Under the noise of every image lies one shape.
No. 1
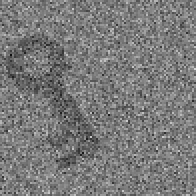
dark key
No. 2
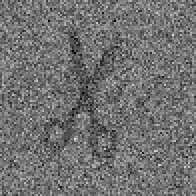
dark pair of scissors
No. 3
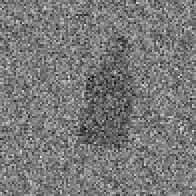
dark bottle
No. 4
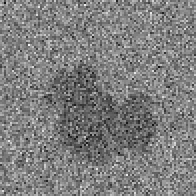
dark car
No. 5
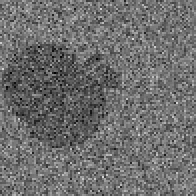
dark apple
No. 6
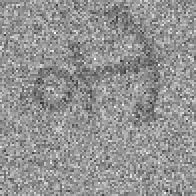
dark anchor
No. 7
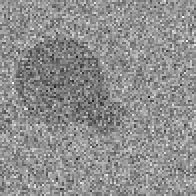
dark light bulb
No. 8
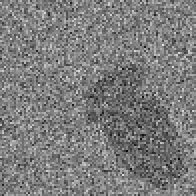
dark footprint
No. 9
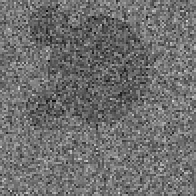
dark bear's head
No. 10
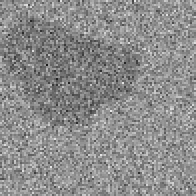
dark cloud
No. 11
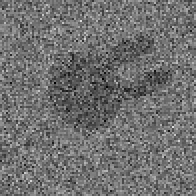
dark rabbit's head
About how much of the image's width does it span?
two thirds
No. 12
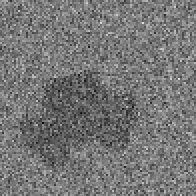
dark car
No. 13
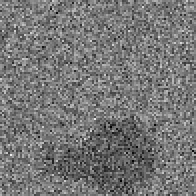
dark pear
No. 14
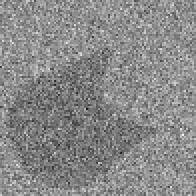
dark cat's head
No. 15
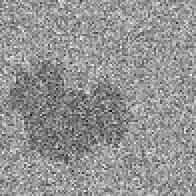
dark car
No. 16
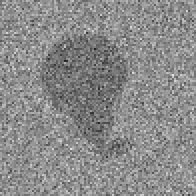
dark pear
